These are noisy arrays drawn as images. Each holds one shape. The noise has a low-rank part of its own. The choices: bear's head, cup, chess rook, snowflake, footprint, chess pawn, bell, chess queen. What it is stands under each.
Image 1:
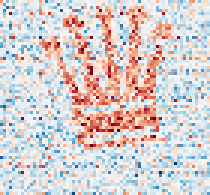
chess queen
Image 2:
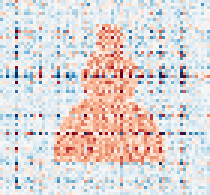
chess pawn
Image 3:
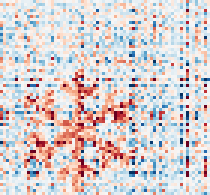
snowflake
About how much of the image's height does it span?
two thirds
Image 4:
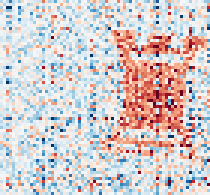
chess rook
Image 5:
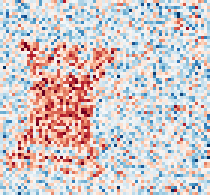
chess rook
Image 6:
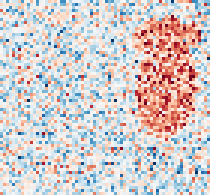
footprint
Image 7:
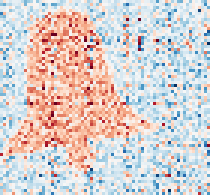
bell
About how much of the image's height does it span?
nearly all
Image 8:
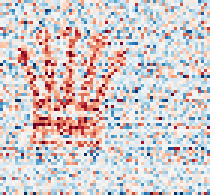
chess queen
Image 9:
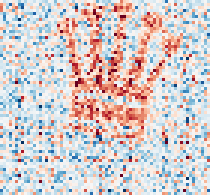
chess queen
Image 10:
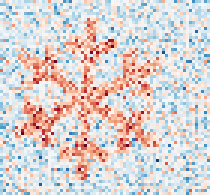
snowflake
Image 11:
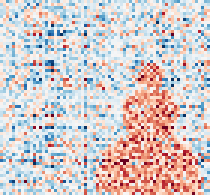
chess pawn
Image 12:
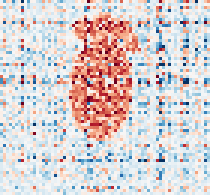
footprint
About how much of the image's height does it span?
two thirds
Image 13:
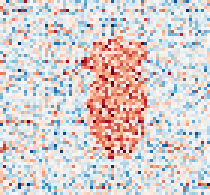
footprint
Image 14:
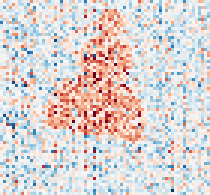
chess pawn
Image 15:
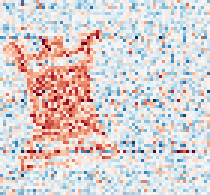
chess rook
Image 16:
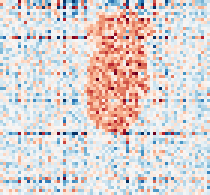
footprint
